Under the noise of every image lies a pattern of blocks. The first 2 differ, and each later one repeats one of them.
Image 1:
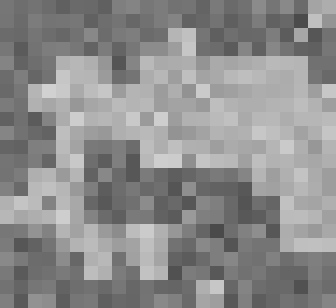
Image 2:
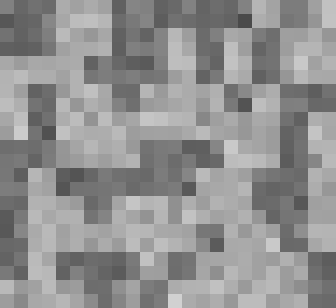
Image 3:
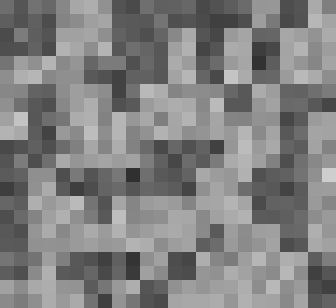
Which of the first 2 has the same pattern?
2
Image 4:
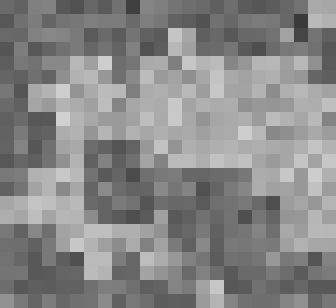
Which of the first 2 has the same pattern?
1
